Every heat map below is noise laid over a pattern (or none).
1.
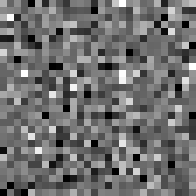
only noise
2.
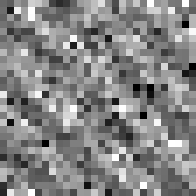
diagonal stripes
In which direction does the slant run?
top left to bottom right
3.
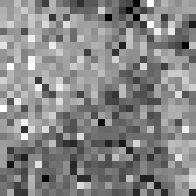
spokes from one point
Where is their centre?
top right
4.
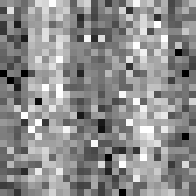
vertical stripes
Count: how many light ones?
2
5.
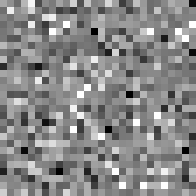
only noise
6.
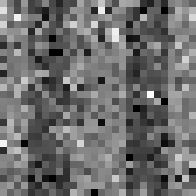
vertical stripes
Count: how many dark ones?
2
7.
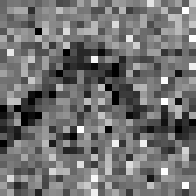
a wavy band
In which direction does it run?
left to right
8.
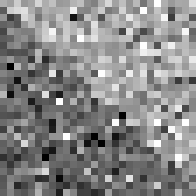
a sharp edge
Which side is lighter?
top right
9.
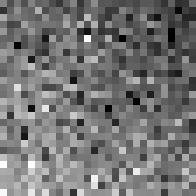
a smooth slope
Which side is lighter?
bottom left
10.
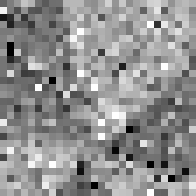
spokes from one point
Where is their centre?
bottom middle
